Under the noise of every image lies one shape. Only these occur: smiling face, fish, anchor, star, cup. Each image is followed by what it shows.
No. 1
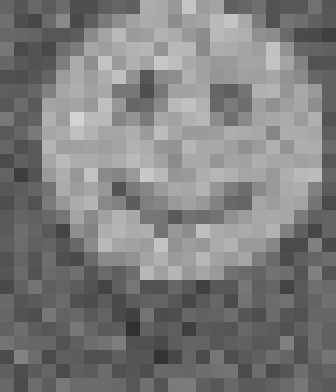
light smiling face
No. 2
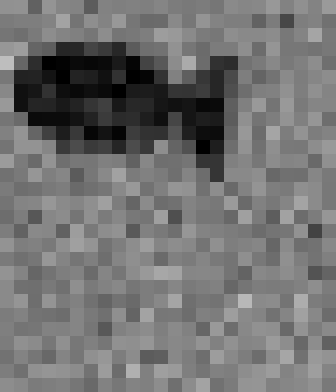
dark fish
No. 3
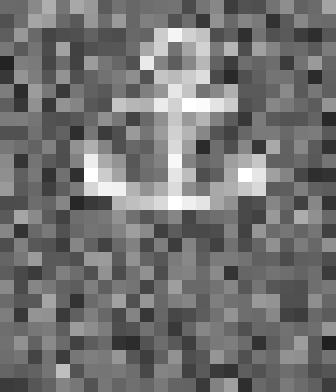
light anchor
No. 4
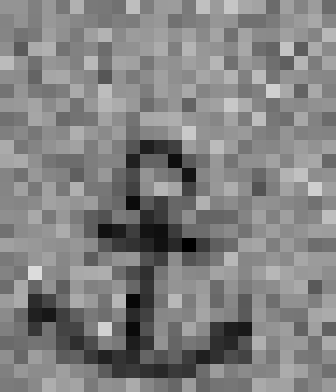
dark anchor
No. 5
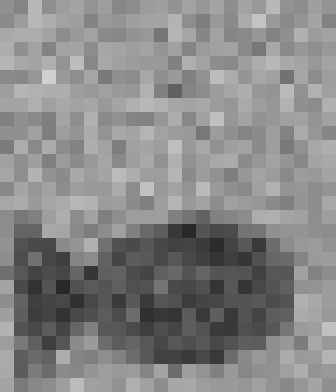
dark fish
